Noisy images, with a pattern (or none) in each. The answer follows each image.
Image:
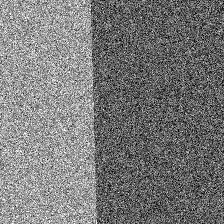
a sharp edge
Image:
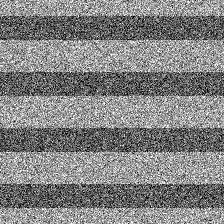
horizontal stripes
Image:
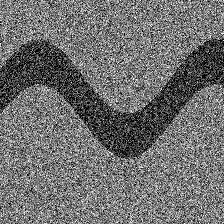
a wavy band
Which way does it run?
left to right
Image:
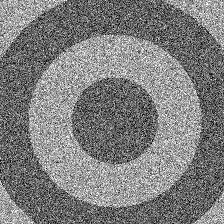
rings round one point
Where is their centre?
centre
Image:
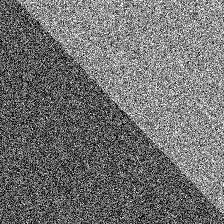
a sharp edge
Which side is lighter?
top right
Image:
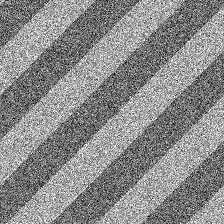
diagonal stripes
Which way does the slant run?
bottom left to top right
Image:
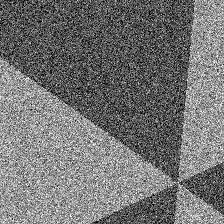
spokes from one point
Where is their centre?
bottom right
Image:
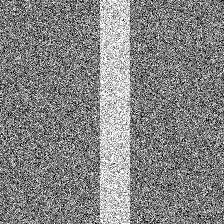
one vertical stripe
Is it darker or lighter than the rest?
lighter
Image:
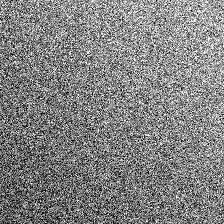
a smooth slope
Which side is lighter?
top right
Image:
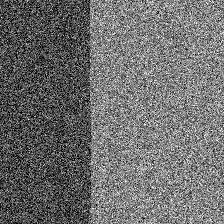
a sharp edge
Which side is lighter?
right
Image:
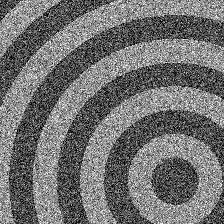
rings round one point
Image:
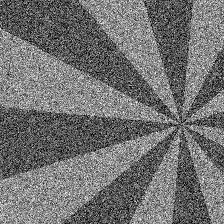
spokes from one point
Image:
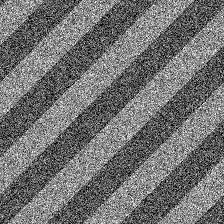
diagonal stripes
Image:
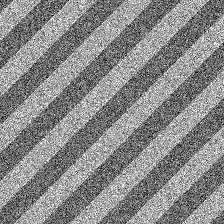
diagonal stripes
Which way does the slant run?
bottom left to top right
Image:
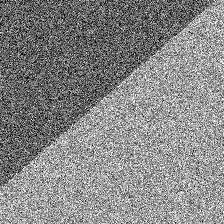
a sharp edge
